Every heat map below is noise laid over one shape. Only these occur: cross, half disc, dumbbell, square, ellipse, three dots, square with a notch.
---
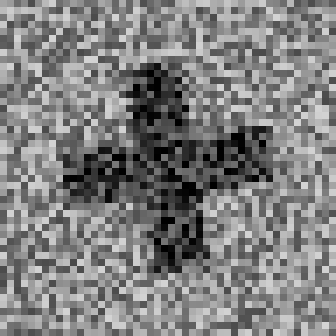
cross
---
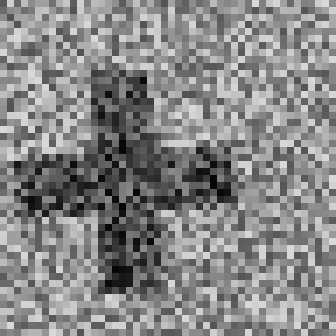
cross
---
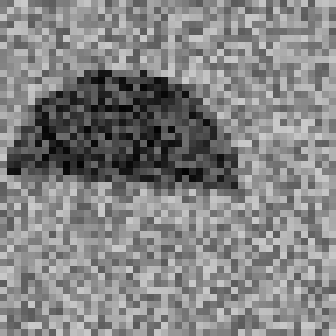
half disc
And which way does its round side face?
up
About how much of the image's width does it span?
two thirds
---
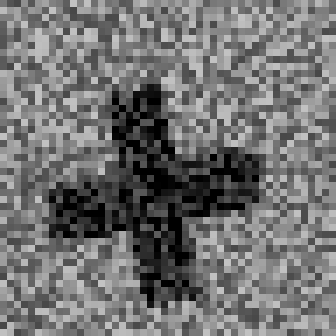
cross
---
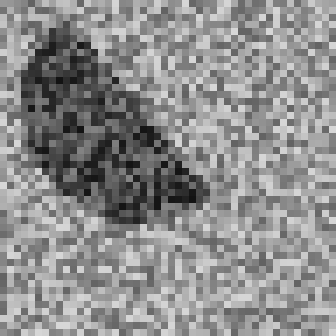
half disc
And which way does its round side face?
down and left
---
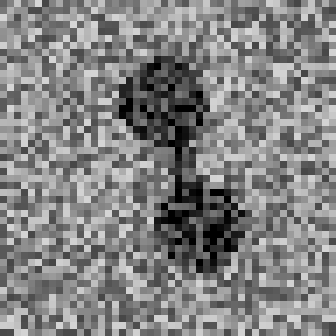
dumbbell
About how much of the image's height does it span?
two thirds
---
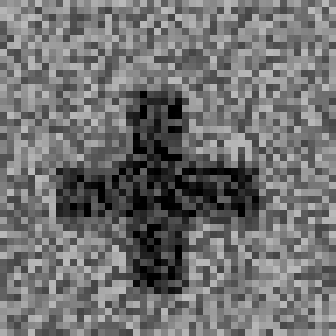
cross
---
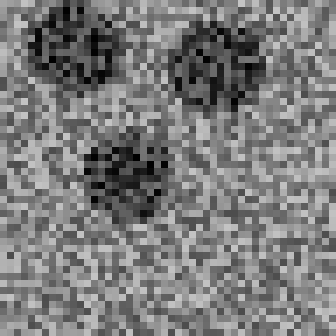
three dots
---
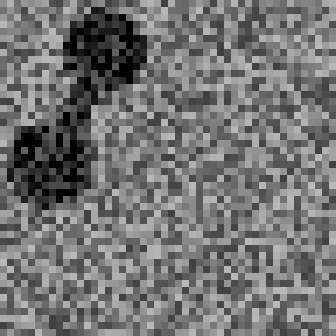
dumbbell
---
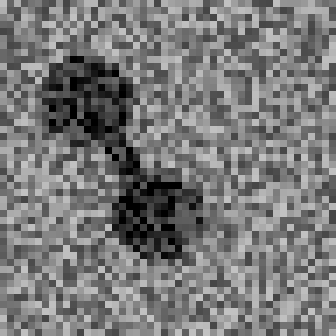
dumbbell
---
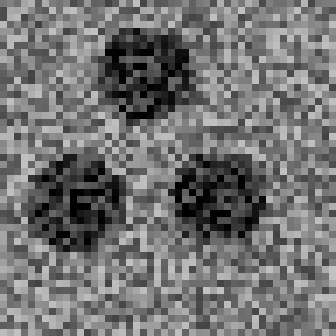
three dots
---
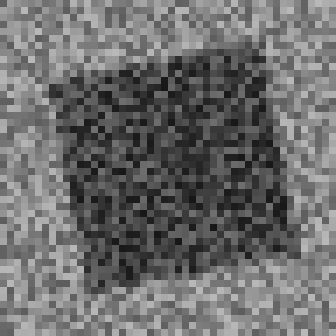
square
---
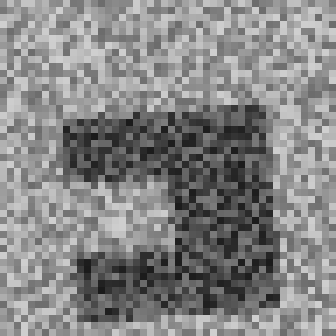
square with a notch
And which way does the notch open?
left
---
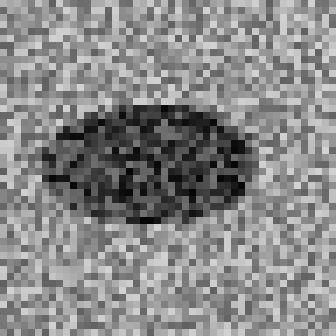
ellipse
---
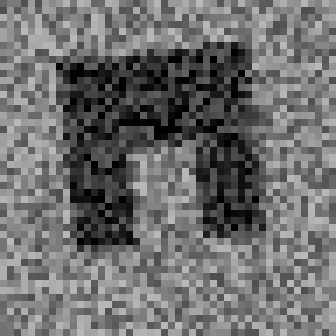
square with a notch
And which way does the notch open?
down
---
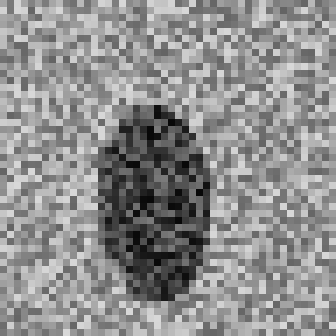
ellipse
